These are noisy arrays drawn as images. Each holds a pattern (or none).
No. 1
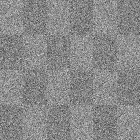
a checkerboard
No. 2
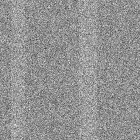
bands of columns
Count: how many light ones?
2
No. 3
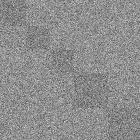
blocks along the diagonal
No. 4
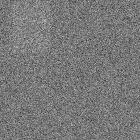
one block
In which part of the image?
top left
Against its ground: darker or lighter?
lighter
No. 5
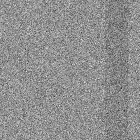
one band of columns
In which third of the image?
right
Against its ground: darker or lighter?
darker
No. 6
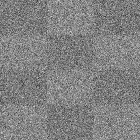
a checkerboard
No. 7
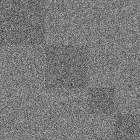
blocks along the diagonal
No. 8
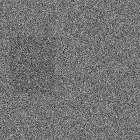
one block
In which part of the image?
middle left
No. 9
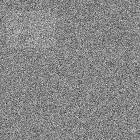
one block
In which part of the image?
top left
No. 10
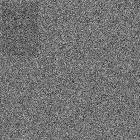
one block
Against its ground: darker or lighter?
darker
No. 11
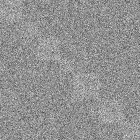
blocks along the diagonal
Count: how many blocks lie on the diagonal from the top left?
7
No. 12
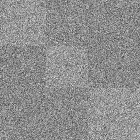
blocks along the diagonal
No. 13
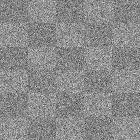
a checkerboard
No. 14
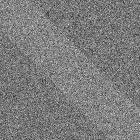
a diagonal band
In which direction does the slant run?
top left to bottom right
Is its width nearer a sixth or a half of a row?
a half
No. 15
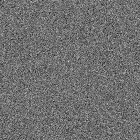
only noise
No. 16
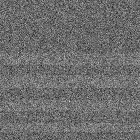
bands of rows
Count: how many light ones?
4
